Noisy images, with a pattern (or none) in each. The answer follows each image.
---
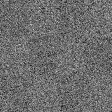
a checkerboard
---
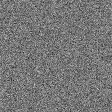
only noise
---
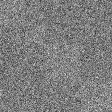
blocks along the diagonal
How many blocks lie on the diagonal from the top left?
4
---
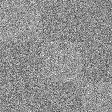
blocks along the diagonal
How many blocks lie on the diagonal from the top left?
3
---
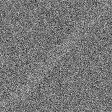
a diagonal band
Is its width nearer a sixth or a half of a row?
a sixth
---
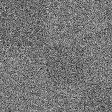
blocks along the diagonal
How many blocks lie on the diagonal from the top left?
3
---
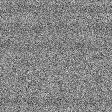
bands of rows
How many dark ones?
4
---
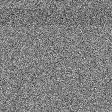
one band of rows
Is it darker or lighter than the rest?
darker
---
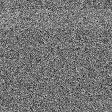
one band of rows
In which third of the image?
top
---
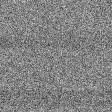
bands of rows
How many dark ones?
2
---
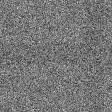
bands of rows crossing bands of columns
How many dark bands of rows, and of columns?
1 and 1
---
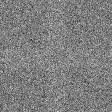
bands of rows crossing bands of columns
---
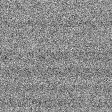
bands of rows
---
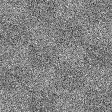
a checkerboard
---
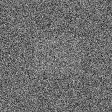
one block
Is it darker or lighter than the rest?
lighter
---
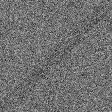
a diagonal band
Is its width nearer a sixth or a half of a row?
a sixth
